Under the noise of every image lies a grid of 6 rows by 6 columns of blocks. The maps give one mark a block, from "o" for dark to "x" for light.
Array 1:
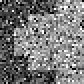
o o o o x x
o o x x x x
o x x x x x
o x x x x x
o o x x x x
o o o o x x
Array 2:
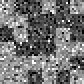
x o o x o x
x x o o o o
o x o o x o
x o o o x x
x x x x x o
x x o x o x
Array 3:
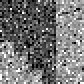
o o o o x x
o o o o x x
o o o o x x
x o o o x x
x x o o x x
x x x o x x
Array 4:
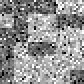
o o o o x x
x o x x o o
o o x x x x
o x o o x x
o x x x x x
o x x x x o
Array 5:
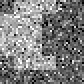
o x x x o o
x x x o o o
x x x o o o
x x x o o o
o x x x o o
o o o o o o
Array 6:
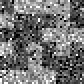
o x x x x o
x o o o x o
o o o x x x
x o x o x o
o o x o o o
x x x x o o
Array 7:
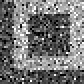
o x x x x x
o x o o o x
o x o o o x
o x o o o x
o x x x x x
o o o o o o
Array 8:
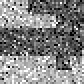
x x o o o o
x x x x o o
o o o o o o
o o o o o o
x x x x o x
x x x x x x
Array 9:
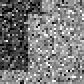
o o o x x x
o o x x x x
o o x x x x
o o x x x x
o o x x x x
x x x x x x
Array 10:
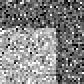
o o o o o o
o o o o o o
x x x x o o
x x x x o o
x x x x o o
x x x x o o
